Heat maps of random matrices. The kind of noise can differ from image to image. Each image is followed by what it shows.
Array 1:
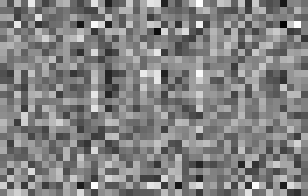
low rank plus noise
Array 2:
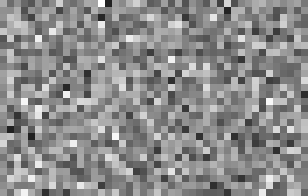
independent entries
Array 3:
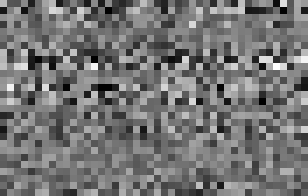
rows of uneven size
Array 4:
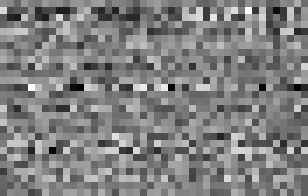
rows of uneven size
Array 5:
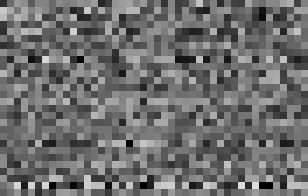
rows of uneven size
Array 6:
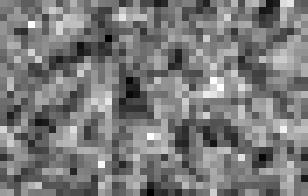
blotchy
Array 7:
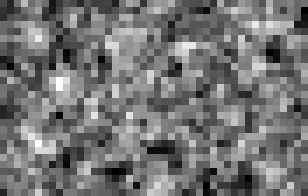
blotchy
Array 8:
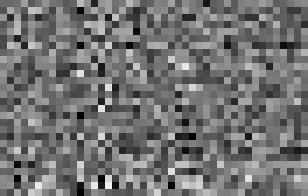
low rank plus noise
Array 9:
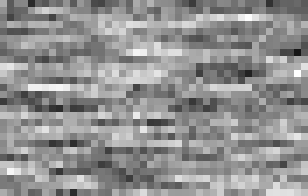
streaked along the rows
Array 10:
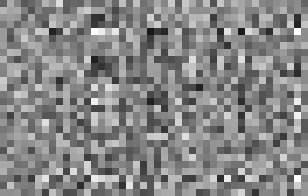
low rank plus noise
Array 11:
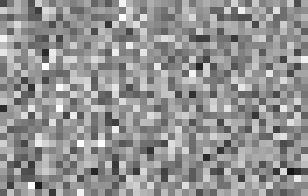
independent entries
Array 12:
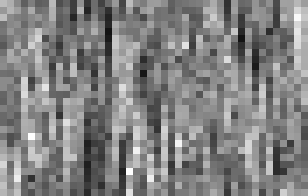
streaked along the columns
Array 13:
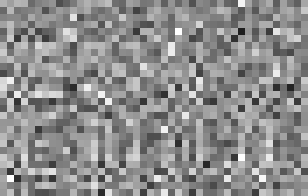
low rank plus noise
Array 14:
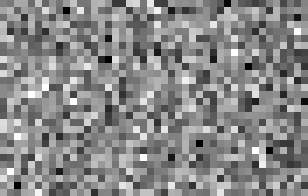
independent entries
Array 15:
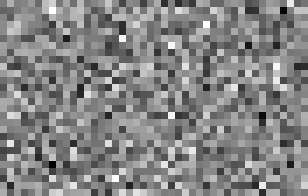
low rank plus noise
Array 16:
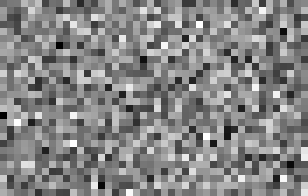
independent entries
